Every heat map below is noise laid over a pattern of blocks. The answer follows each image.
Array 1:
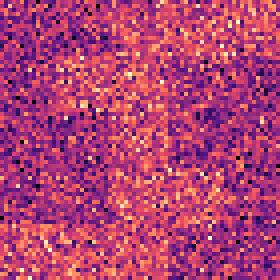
the same after a half turn
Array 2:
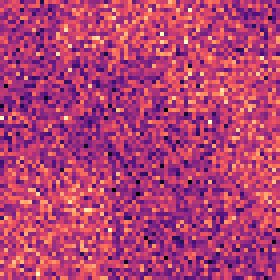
mirrored about the diagonal from the bottom left
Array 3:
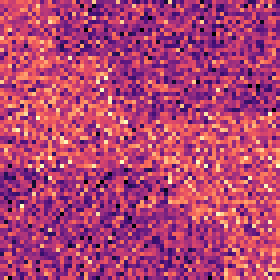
the same after a half turn
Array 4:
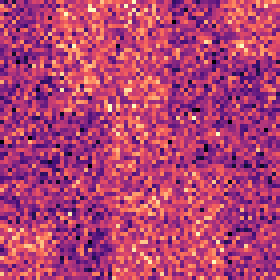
the same after a half turn
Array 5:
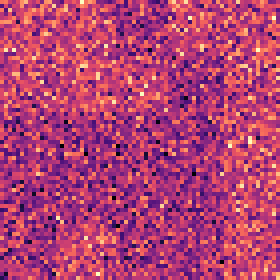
no symmetry
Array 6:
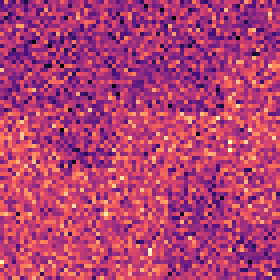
no symmetry
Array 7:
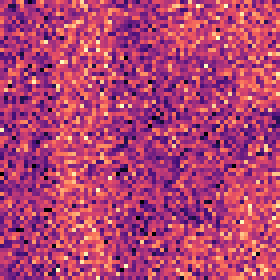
top and bottom mirror each other
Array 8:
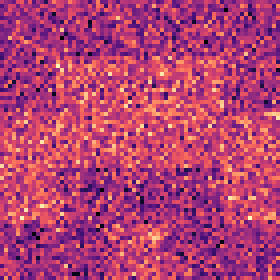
left and right mirror each other
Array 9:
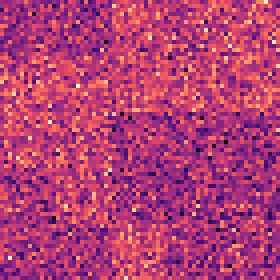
no symmetry
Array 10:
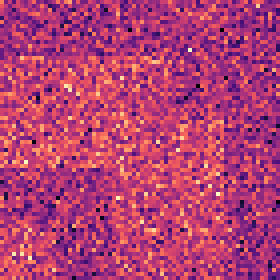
mirrored about the diagonal from the bottom left
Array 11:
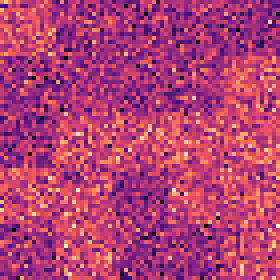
no symmetry
